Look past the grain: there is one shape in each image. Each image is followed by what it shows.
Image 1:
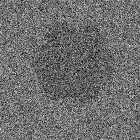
dark flower
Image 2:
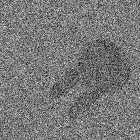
dark rabbit's head
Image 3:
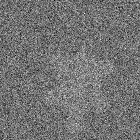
light turtle
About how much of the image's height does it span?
two thirds
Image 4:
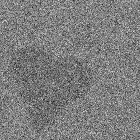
dark heart
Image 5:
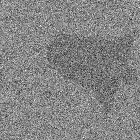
dark bell
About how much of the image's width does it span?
two thirds
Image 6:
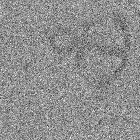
dark anchor
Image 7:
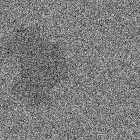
dark car
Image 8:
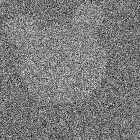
light bear's head
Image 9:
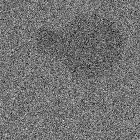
dark light bulb
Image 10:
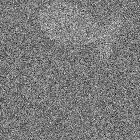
light fish
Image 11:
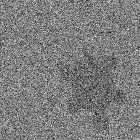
dark turtle
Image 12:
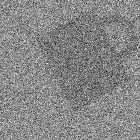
dark cup
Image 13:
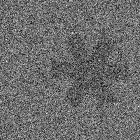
dark asterisk
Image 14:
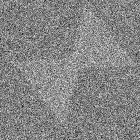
light bow tie
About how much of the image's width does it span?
nearly all
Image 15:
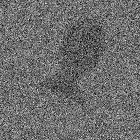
dark fish
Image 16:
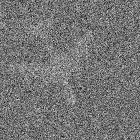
light airplane
